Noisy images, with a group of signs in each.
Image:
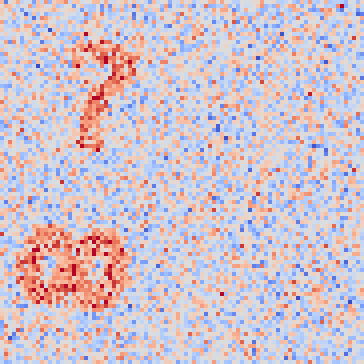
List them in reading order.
top left: question mark; bottom left: infinity sign
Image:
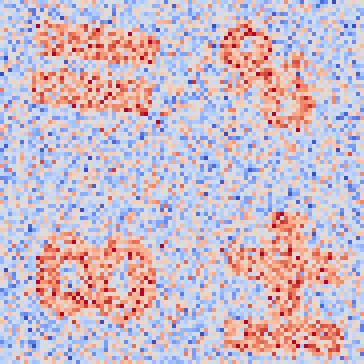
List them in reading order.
top left: equals sign; top right: percent sign; bottom left: infinity sign; bottom right: plus-minus sign
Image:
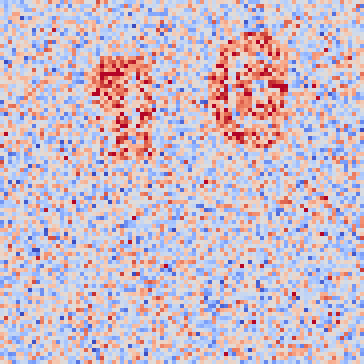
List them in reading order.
top left: pilcrow; top right: at sign
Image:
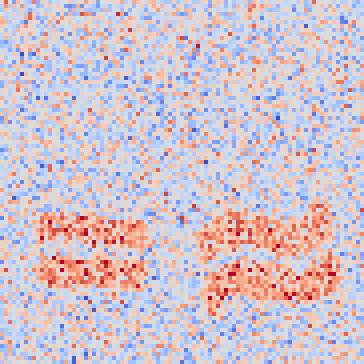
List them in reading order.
bottom left: equals sign; bottom right: approximately sign
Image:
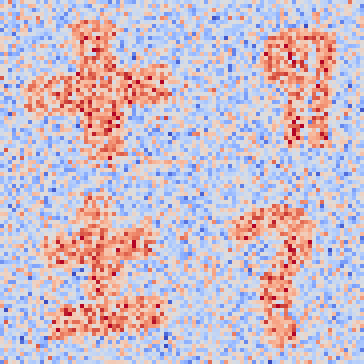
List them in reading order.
top left: plus sign; top right: pilcrow; bottom left: plus-minus sign; bottom right: question mark
